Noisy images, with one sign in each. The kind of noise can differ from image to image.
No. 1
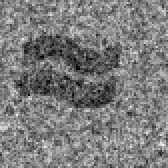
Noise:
blotchy
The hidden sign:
approximately sign
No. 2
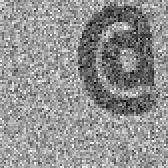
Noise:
independent entries
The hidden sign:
at sign
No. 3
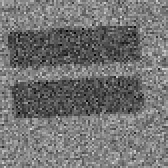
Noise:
low rank plus noise
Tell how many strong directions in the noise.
three or four
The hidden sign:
equals sign
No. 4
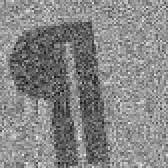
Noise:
low rank plus noise
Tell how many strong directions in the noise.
two
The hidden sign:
pilcrow
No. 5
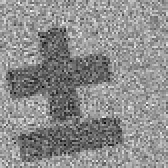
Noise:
low rank plus noise
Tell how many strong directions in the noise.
two
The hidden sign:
plus-minus sign
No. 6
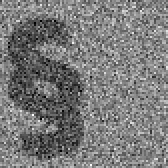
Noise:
independent entries
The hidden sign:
section sign
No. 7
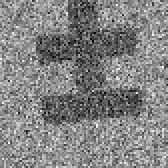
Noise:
independent entries
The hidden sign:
plus-minus sign
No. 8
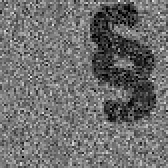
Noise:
low rank plus noise
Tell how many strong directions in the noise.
five to eight
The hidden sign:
section sign
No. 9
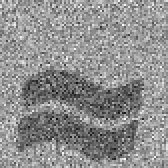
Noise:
low rank plus noise
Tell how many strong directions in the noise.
three or four
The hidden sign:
approximately sign
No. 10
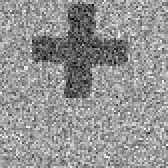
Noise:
independent entries
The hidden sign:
plus sign
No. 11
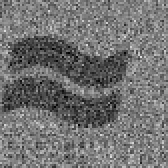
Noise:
low rank plus noise
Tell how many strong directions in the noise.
two
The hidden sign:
approximately sign
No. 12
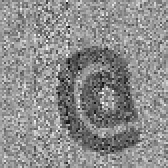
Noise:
columns of uneven size
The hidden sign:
at sign
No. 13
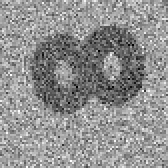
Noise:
independent entries
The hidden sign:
infinity sign
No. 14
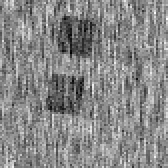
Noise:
streaked along the columns
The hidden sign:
colon
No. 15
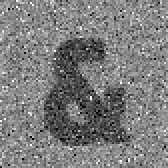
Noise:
heavy tails
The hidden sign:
ampersand
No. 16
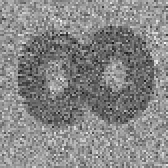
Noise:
low rank plus noise
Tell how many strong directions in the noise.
five to eight
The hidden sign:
infinity sign
